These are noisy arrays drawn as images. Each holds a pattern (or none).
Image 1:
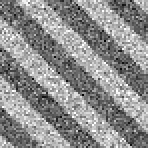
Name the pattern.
diagonal stripes
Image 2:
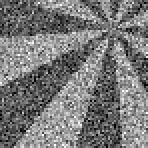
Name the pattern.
spokes from one point
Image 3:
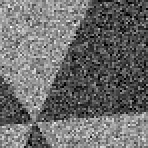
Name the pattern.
spokes from one point
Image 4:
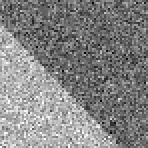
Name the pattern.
a sharp edge
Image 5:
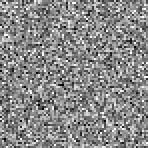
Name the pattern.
only noise
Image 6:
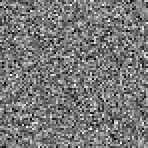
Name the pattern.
only noise
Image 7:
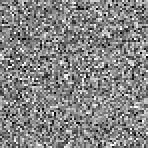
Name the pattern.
only noise
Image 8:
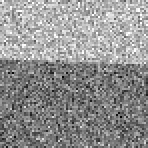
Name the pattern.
a sharp edge
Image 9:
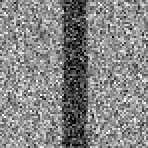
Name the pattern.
one vertical stripe
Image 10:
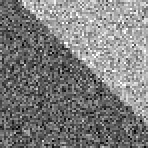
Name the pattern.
a sharp edge
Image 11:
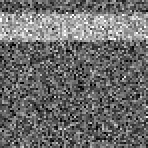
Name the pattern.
one horizontal stripe
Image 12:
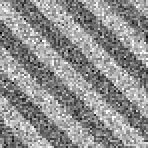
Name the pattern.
diagonal stripes
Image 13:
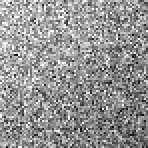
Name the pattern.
a smooth slope
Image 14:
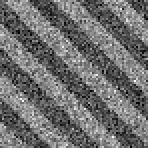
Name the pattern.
diagonal stripes
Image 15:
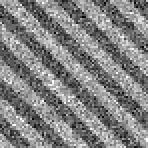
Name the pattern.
diagonal stripes
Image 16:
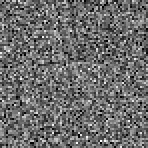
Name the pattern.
only noise
